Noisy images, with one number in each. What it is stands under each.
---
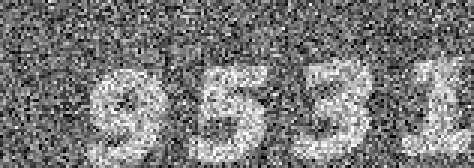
9531
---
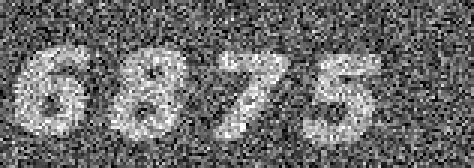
6875
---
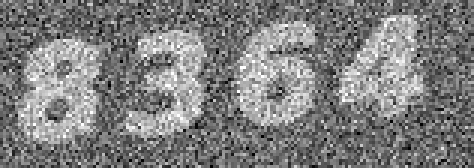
8364
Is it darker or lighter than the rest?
lighter
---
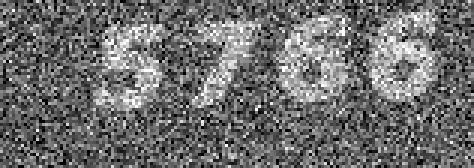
5766
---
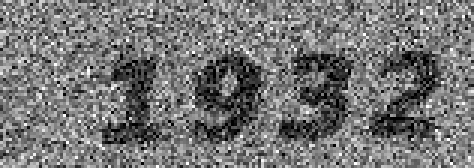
1932
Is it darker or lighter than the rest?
darker
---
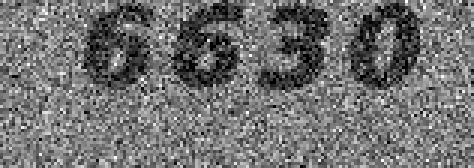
6630
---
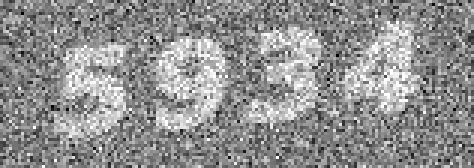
5934
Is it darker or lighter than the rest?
lighter
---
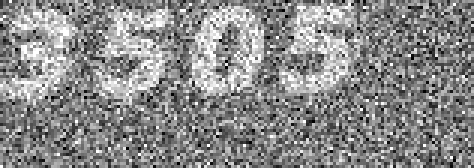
3505
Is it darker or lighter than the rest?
lighter
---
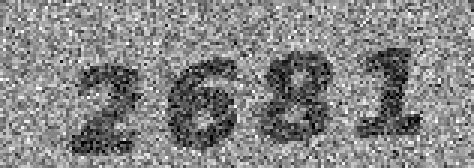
2681
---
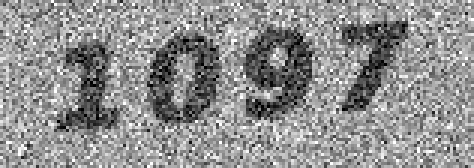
1097
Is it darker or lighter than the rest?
darker
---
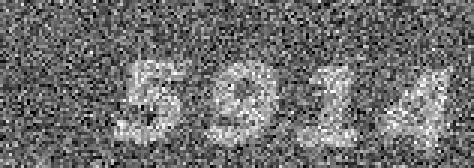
5914
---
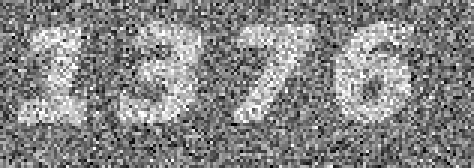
1376
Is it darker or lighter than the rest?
lighter
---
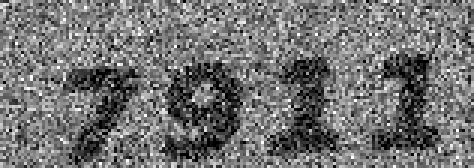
7911
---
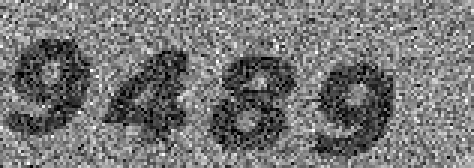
9489
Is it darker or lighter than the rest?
darker
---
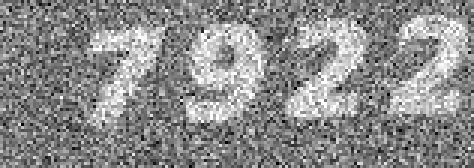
7922
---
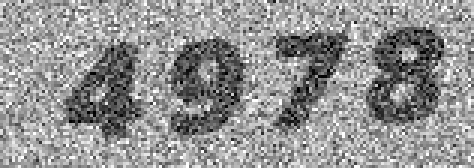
4978
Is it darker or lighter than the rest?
darker
